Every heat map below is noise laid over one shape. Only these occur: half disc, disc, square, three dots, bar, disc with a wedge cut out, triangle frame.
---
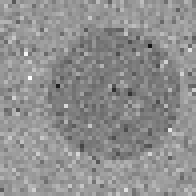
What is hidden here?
dark disc
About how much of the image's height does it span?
two thirds
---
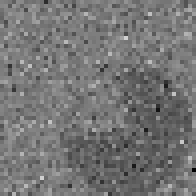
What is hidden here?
dark disc with a wedge cut out
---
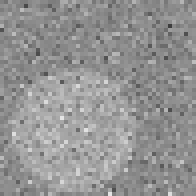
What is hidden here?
light disc
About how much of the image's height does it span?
two thirds
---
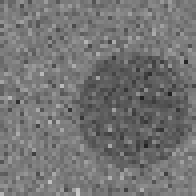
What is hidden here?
dark disc
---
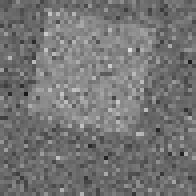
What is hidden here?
light square
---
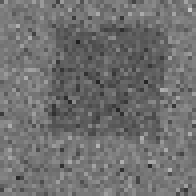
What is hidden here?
dark square
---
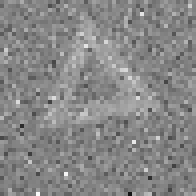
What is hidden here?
light triangle frame
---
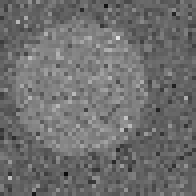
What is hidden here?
light disc
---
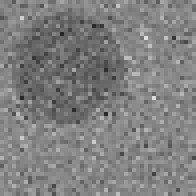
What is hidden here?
dark disc
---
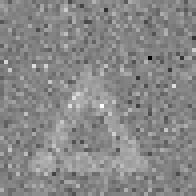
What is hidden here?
light triangle frame
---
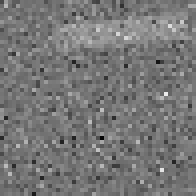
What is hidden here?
light bar
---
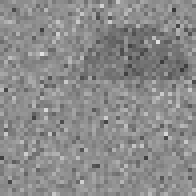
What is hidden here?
dark half disc
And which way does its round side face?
up
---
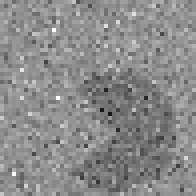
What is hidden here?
dark disc with a wedge cut out
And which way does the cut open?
left
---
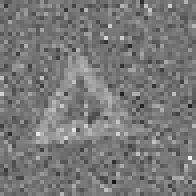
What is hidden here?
light triangle frame
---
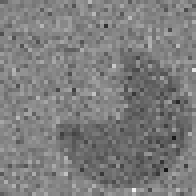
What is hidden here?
dark disc with a wedge cut out
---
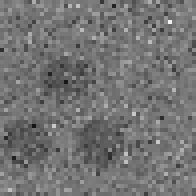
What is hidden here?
dark three dots
